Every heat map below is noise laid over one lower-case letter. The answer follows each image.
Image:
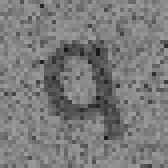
q
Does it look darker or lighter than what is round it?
darker
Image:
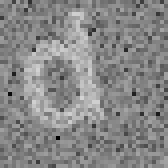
d
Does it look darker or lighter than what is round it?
lighter
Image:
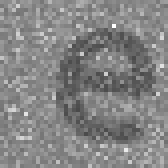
e
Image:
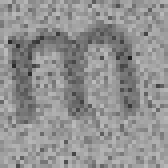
m
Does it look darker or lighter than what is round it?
darker
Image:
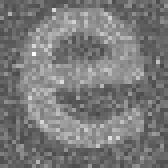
e
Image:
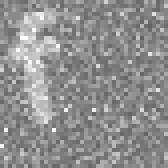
f
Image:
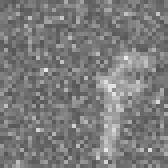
f
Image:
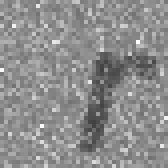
r
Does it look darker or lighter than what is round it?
darker
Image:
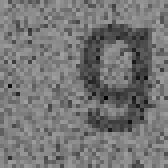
g
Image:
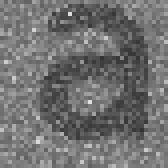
a
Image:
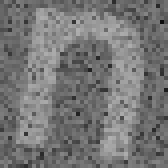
n
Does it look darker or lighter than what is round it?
lighter
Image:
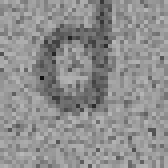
d
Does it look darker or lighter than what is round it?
darker
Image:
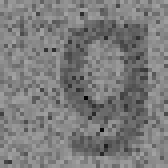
g
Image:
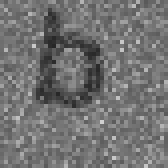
b
